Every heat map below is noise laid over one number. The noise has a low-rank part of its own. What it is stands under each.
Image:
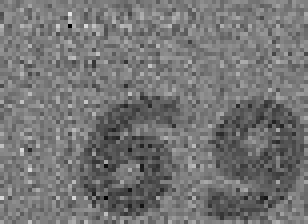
69
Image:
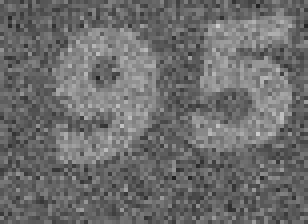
95
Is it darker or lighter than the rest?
lighter
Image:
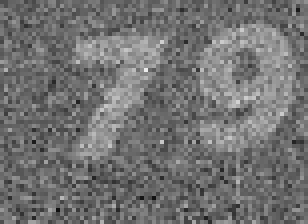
79
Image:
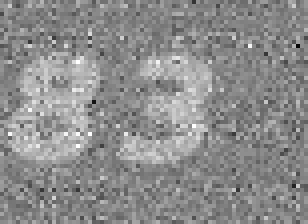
83
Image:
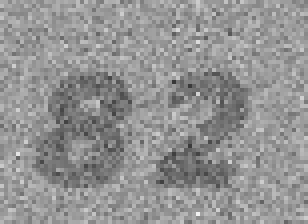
82
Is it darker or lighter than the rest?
darker
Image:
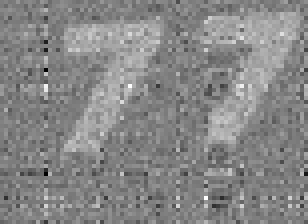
77
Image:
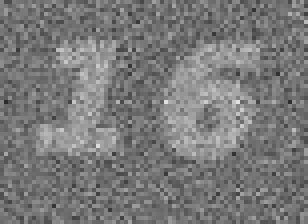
16
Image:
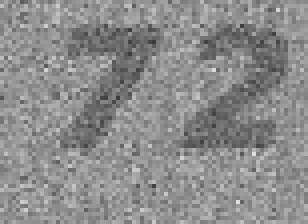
72
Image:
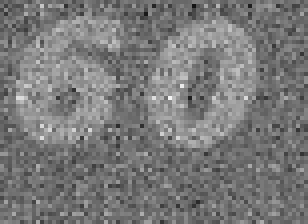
60
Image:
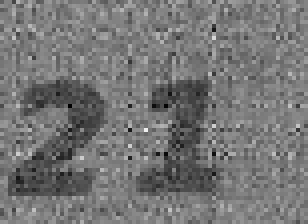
21
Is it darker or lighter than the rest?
darker
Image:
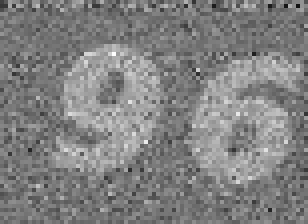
96
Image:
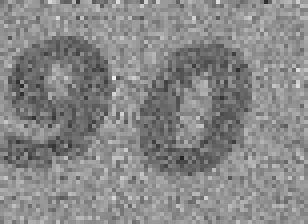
90
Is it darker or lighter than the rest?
darker
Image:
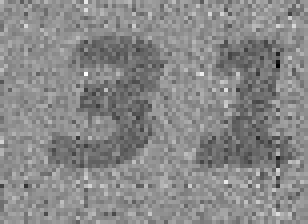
31
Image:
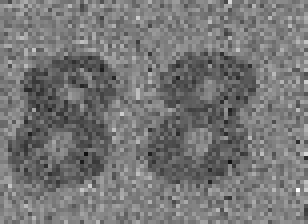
88
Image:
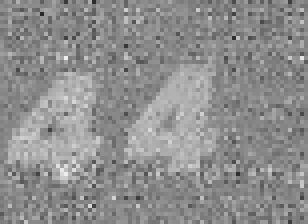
44
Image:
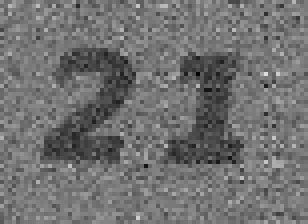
21
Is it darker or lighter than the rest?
darker
